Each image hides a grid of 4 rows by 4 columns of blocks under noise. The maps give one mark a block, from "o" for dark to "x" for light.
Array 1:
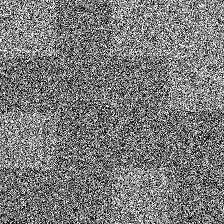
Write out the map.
x o x x
o o o x
x o o o
o o x o
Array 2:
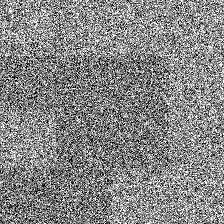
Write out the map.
x x x x
o o o x
x o o x
o o x x
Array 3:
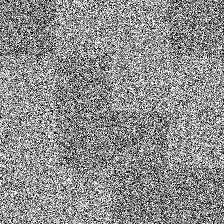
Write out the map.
o x x o
x o x x
x o o x
x x o o
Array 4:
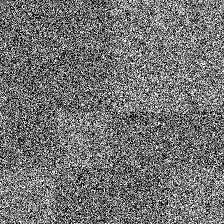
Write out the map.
o o x x
o o x x
o x o o
x o o x
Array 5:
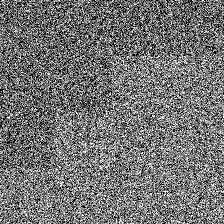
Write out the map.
o o o o
o o x x
o x x x
x x x x
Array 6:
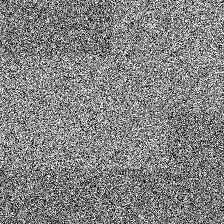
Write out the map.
o o x x
x x x x
x x x o
o o o o
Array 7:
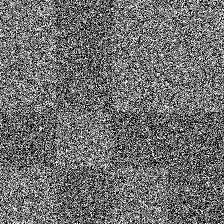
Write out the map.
x o x x
x o x x
o x o o
x o x o
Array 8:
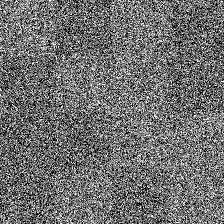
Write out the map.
x o x o
o x x o
o o x x
o x o x
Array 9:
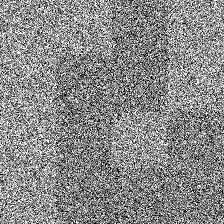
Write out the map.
x x o x
x o o x
x o x o
x o o o
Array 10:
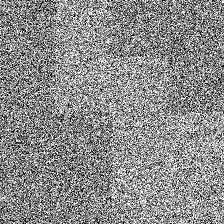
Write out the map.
o x o o
o x x o
o o x x
o o x x
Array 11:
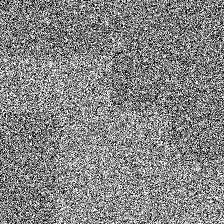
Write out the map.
o o o o
x x o o
o x x o
o x x x
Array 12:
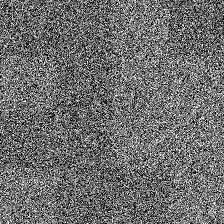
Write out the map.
o o x o
x o x x
o o x x
x o o x
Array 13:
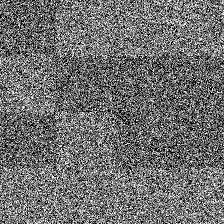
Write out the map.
o x x x
x o o o
o x o o
x x x x
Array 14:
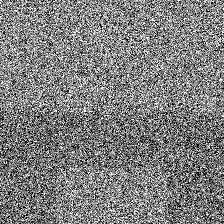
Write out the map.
x x x x
x x x x
o o o o
o x x o
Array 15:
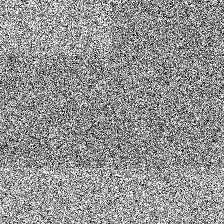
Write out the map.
x x o o
o o o o
o o o o
x x x x
